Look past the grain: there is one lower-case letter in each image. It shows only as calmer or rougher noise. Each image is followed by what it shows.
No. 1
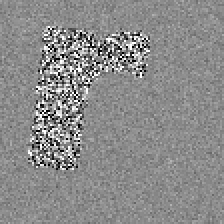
r
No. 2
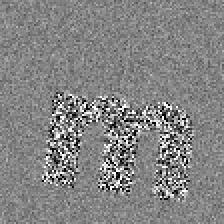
m
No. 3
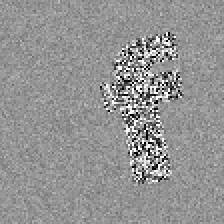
f
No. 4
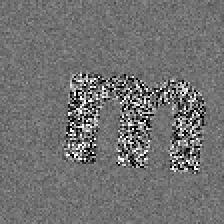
m
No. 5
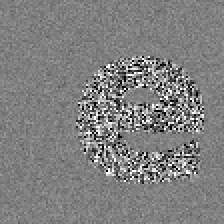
e
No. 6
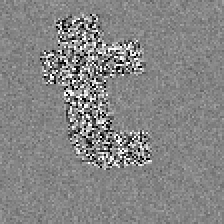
t
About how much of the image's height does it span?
two thirds
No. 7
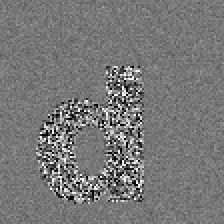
d
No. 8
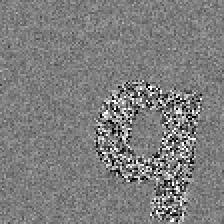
q
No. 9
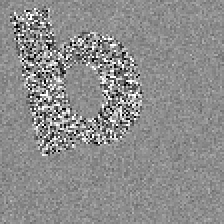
b
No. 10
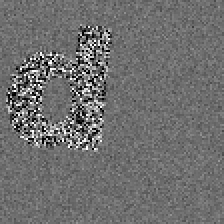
d
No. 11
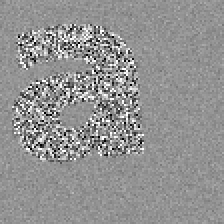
a
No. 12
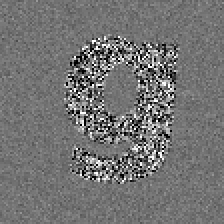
g
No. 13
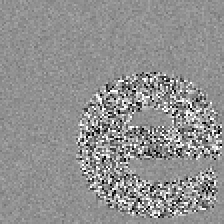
e
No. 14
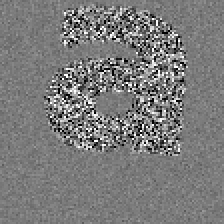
a
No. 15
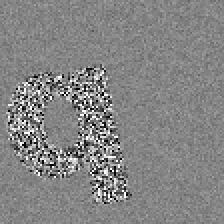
q
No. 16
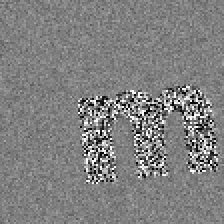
m
